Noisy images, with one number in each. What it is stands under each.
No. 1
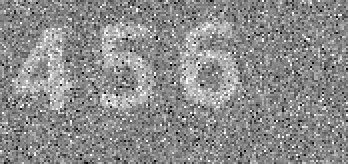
456
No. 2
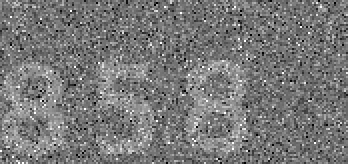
858
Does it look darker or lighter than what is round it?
lighter
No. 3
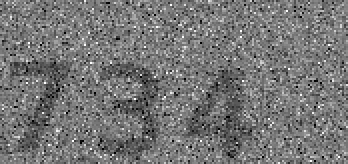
734
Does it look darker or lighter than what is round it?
darker
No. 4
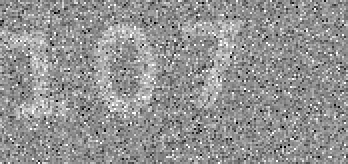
107
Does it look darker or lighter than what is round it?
lighter
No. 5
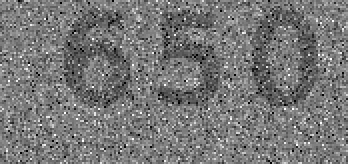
650
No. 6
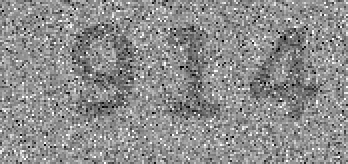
914
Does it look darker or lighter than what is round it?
darker
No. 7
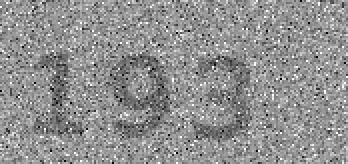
193
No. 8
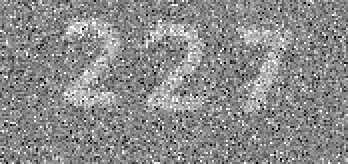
227
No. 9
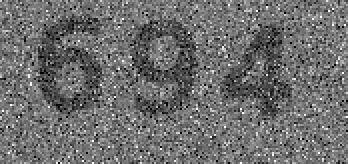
694
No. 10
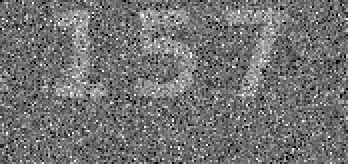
157
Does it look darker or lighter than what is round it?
lighter
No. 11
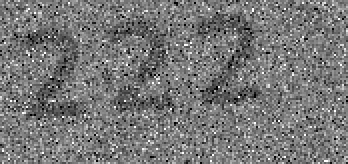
222
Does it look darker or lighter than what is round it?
darker
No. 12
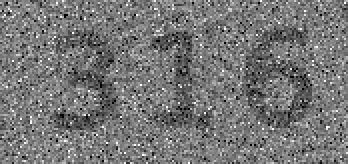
316
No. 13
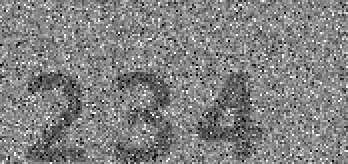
234
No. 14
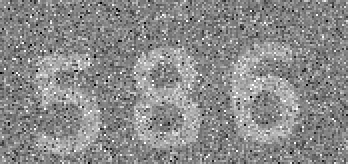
586
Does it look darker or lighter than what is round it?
lighter
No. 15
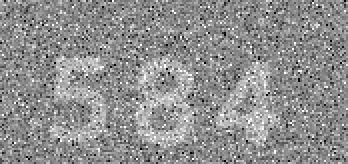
584
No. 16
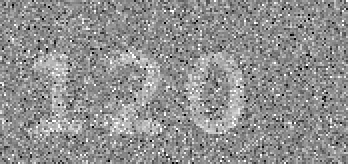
120
